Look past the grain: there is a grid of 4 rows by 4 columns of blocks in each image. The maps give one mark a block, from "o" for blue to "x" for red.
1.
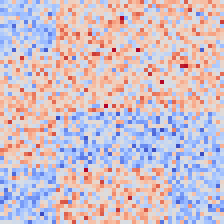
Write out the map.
o x x x
x x x x
x o o o
o x x o
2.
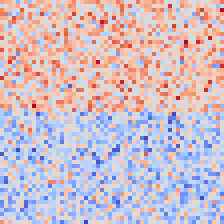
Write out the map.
x x x x
x x x x
o o o o
o o o o
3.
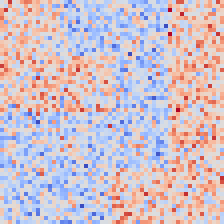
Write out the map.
x o o x
x x o x
o o o x
o o x x
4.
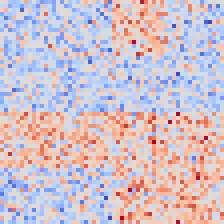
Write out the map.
o o x o
o o o o
x x x x
o o x x
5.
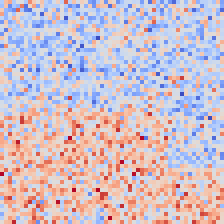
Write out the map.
o o o o
o o o o
x x x o
x x x x
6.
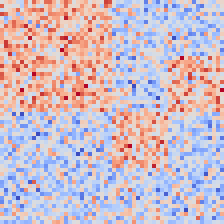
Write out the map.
x x o o
x x o x
o o x o
o o o o
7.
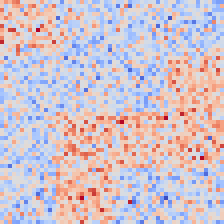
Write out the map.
x o o o
o o o x
o x x x
o x o o
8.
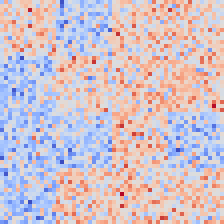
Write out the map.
x o x x
o x x x
o o x o
o x x x
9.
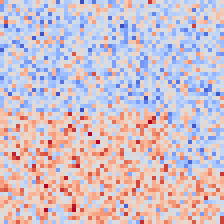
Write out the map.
o o o o
o o o o
x x x o
x x x x
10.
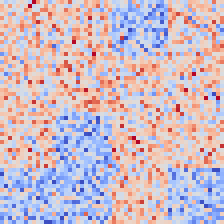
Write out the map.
x x o x
x x x x
x o x x
o o x o
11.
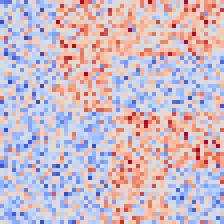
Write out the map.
o x x x
o x o o
o o x x
o o x o
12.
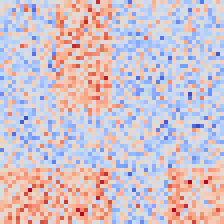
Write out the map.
o x o o
o x o o
o o o o
x x o x
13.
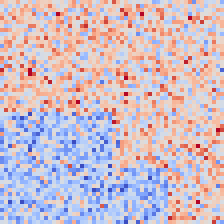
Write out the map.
x x x x
x x x x
o o x x
o o o x
